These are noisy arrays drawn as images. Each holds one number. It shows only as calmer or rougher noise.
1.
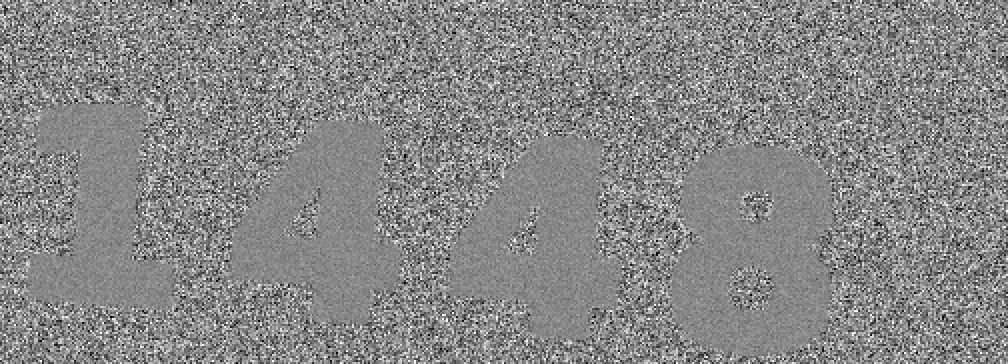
1448
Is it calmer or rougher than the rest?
calmer
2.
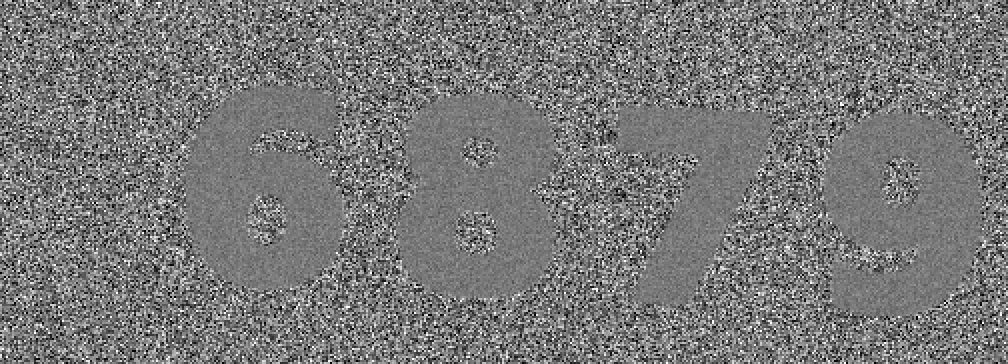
6879
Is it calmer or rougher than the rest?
calmer
